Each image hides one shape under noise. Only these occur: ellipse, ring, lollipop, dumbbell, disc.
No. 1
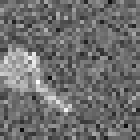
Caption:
light lollipop
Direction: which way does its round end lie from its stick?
up and left
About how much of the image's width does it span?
half
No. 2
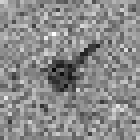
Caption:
dark lollipop, centre
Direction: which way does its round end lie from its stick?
down and left
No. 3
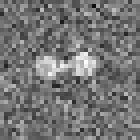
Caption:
light dumbbell, centre
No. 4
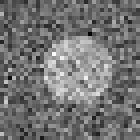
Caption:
light disc
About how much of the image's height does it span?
half
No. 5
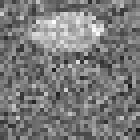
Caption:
light ellipse
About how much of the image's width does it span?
half
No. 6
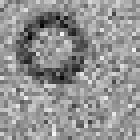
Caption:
dark ring
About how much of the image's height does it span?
half
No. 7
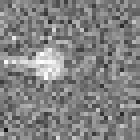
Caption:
light lollipop, middle left
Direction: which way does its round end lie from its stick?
right
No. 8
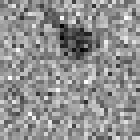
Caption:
dark lollipop, top middle
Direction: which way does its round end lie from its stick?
down and right
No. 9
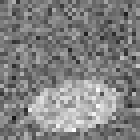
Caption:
light ellipse
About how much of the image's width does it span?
two thirds
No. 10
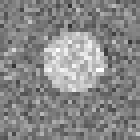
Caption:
light disc, centre
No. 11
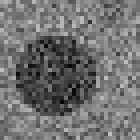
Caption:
dark disc
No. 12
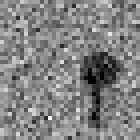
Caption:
dark lollipop
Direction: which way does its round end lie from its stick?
up
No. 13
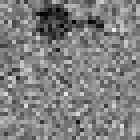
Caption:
dark lollipop
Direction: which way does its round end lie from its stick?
left
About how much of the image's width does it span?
half
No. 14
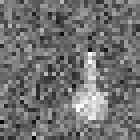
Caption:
light lollipop
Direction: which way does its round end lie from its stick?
down
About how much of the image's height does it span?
half
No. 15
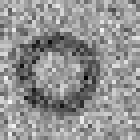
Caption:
dark ring
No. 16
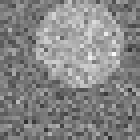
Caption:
light disc
